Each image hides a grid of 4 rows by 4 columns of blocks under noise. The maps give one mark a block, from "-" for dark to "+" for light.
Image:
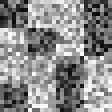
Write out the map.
- + + -
+ - + -
+ + - +
- + - +
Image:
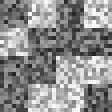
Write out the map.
- + - +
+ - - -
- - + +
- + + -
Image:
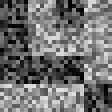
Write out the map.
- + - +
- + + +
- - - +
+ + + -
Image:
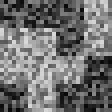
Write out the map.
- - - +
+ + - +
+ + + -
- + - -
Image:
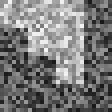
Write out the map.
+ + + -
- + + -
- - + -
- - - -
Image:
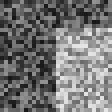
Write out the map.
- - - -
- - + +
- - + +
- - + +
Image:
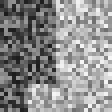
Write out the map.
- - + +
- - + +
- - + +
- + + +
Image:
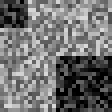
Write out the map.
- + + +
+ + + +
+ + - -
+ + - -
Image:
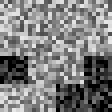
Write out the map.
+ + + +
+ + + +
- + + -
+ + - -
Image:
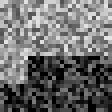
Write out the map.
+ + + +
+ + + +
+ - - -
- - - -
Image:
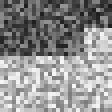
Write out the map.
- - - -
- - - +
+ + + +
+ + + +
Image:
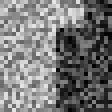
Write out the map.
+ + + -
+ + - -
+ + - -
+ + - -
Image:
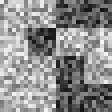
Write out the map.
+ + - -
+ - + +
+ + - +
+ + - -
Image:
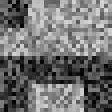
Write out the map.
- + + +
+ + + +
- - - -
- + + -
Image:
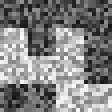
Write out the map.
- - - -
+ - + -
+ + + -
- - + +
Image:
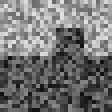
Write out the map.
+ + + +
+ + - +
- - - -
- - - -
